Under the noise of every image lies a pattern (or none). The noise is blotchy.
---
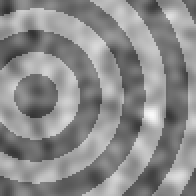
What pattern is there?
rings round one point
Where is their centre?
middle left
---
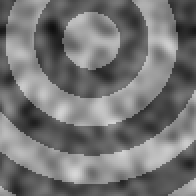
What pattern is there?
rings round one point
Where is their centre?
top middle
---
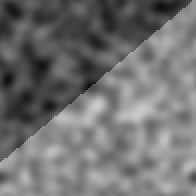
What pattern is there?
a sharp edge
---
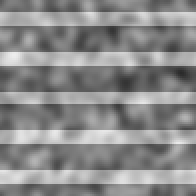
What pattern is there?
horizontal stripes
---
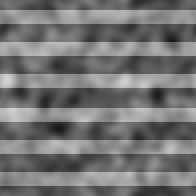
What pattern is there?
horizontal stripes
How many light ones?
6
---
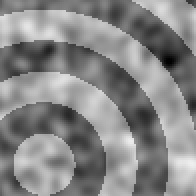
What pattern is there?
rings round one point
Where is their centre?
bottom left
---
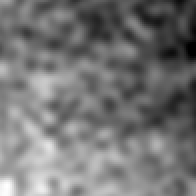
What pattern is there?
a smooth slope
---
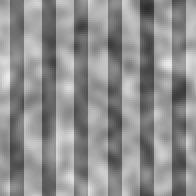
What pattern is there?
vertical stripes
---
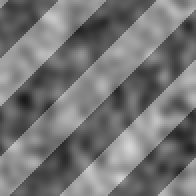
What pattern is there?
diagonal stripes
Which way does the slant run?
bottom left to top right
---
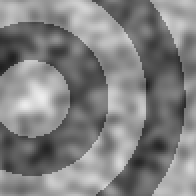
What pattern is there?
rings round one point
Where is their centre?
middle left
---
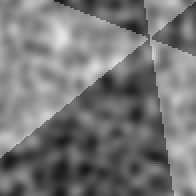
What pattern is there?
spokes from one point
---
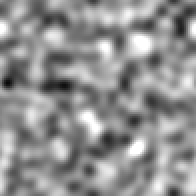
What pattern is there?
only noise
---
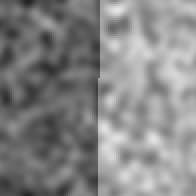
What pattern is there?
a sharp edge
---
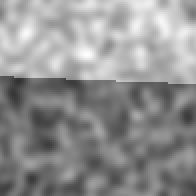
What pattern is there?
a sharp edge
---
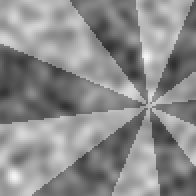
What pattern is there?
spokes from one point
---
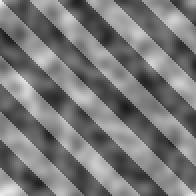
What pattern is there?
diagonal stripes
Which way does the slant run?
top left to bottom right
